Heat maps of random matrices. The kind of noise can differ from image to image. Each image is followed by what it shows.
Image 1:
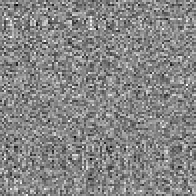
low rank plus noise
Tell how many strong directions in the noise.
two
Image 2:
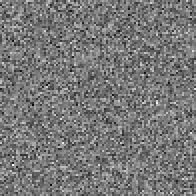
independent entries
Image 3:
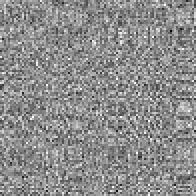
low rank plus noise
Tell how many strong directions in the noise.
one
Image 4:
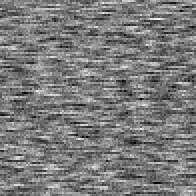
streaked along the rows
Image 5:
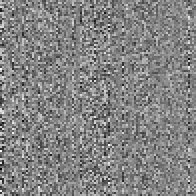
columns of uneven size
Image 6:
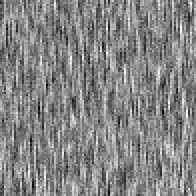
streaked along the columns
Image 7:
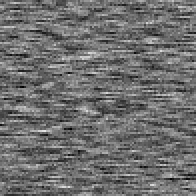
streaked along the rows
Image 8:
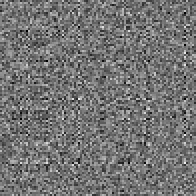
low rank plus noise
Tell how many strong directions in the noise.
one
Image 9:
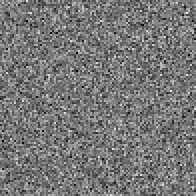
independent entries
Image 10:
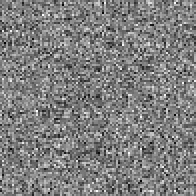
low rank plus noise
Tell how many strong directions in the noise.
three or four
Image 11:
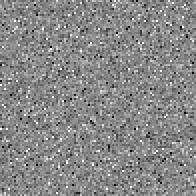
heavy tails
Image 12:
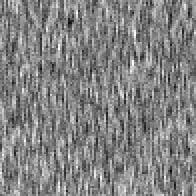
streaked along the columns
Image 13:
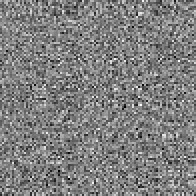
low rank plus noise
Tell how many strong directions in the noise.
three or four
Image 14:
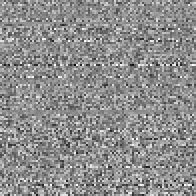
rows of uneven size
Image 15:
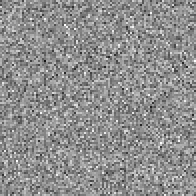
independent entries
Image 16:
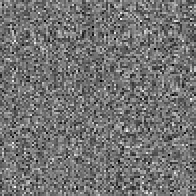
low rank plus noise
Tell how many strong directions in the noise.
five to eight
